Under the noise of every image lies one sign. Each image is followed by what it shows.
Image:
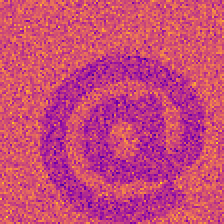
at sign
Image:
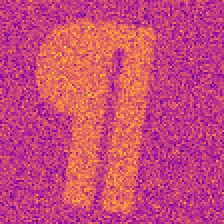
pilcrow
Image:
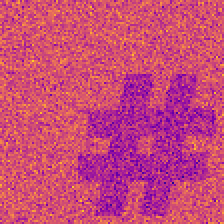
hash sign
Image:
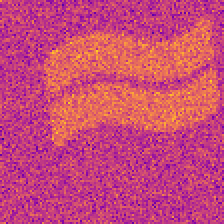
approximately sign
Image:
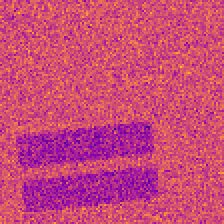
equals sign
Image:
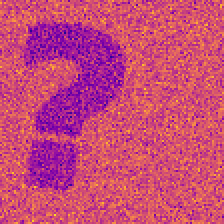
question mark
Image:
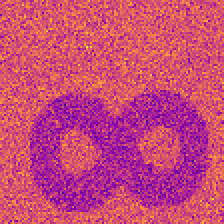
infinity sign
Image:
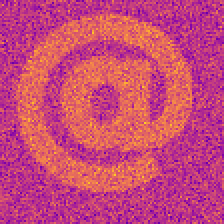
at sign
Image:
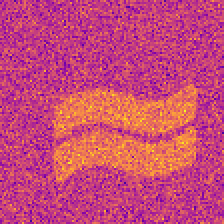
approximately sign
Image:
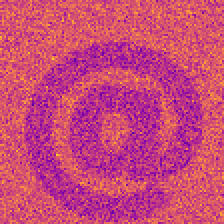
at sign
